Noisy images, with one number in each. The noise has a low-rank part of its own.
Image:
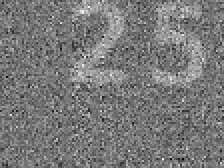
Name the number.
25
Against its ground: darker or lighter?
lighter
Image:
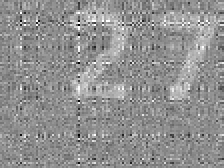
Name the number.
27
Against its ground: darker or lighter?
lighter
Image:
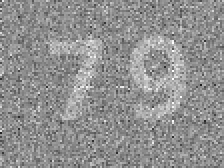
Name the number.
79
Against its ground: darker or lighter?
lighter
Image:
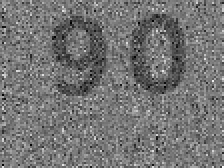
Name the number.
90
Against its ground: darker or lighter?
darker
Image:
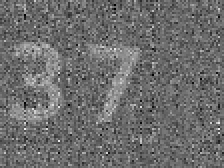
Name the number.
37
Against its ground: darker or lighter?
lighter
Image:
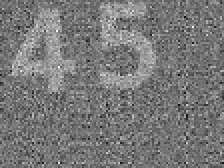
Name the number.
45
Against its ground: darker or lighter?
lighter
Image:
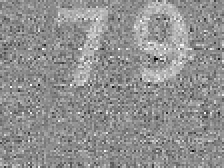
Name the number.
79
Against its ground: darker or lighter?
lighter
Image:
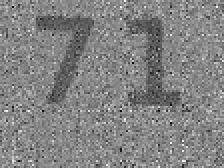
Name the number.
71
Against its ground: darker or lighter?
darker
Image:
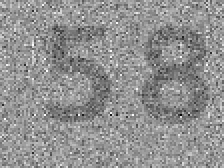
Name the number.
58
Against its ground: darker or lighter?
darker
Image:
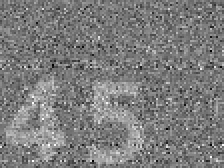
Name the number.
45
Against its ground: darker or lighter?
lighter
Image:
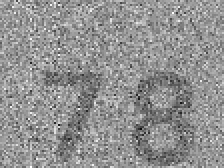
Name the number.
78
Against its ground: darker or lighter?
darker
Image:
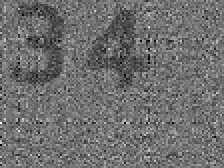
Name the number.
34
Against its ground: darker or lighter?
darker
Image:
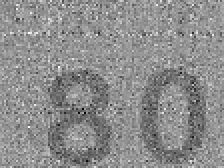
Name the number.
80
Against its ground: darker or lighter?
darker
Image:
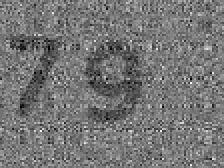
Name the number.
79
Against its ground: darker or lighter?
darker
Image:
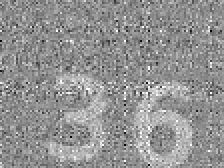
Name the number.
36
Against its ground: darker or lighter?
lighter
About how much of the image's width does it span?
two thirds
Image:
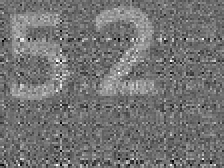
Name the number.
52
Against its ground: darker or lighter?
lighter
